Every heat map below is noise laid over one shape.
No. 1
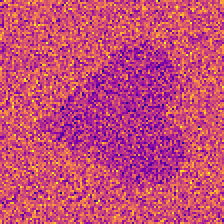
dark heart
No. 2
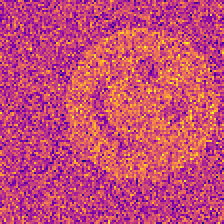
light smiling face
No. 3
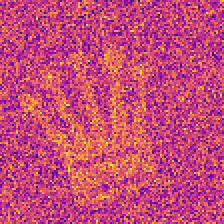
light chess queen
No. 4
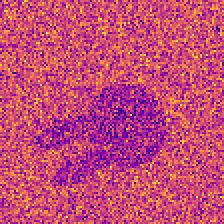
dark rabbit's head
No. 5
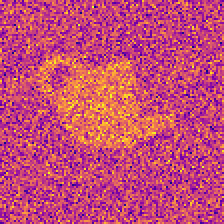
light teapot
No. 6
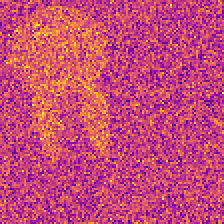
light rabbit's head
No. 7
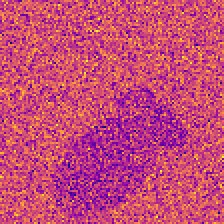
dark footprint
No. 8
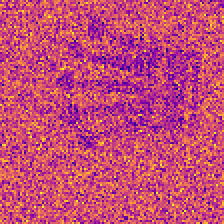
dark chess queen
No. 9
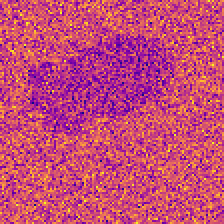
dark footprint
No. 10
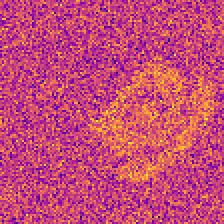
light telephone
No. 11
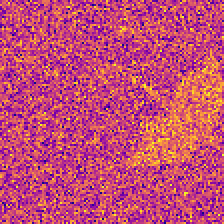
light umbrella
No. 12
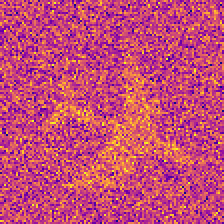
light airplane
